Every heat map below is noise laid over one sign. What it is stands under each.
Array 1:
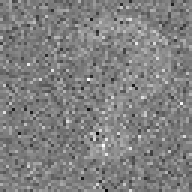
question mark
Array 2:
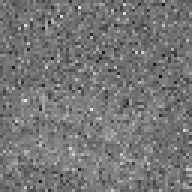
approximately sign
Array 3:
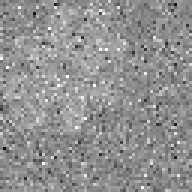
hash sign
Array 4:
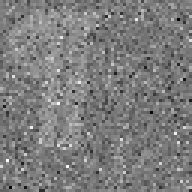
pilcrow
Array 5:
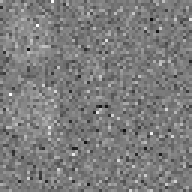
colon
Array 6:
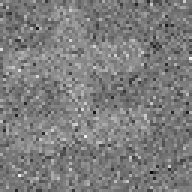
plus-minus sign
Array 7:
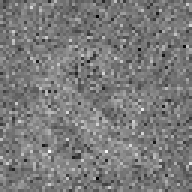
ampersand
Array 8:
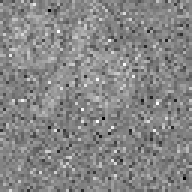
percent sign
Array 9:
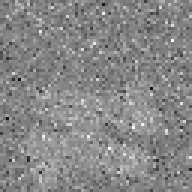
not-equal sign
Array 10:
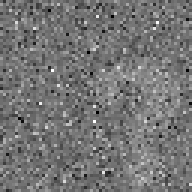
question mark
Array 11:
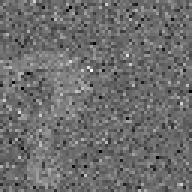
question mark
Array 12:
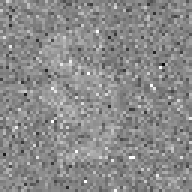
section sign
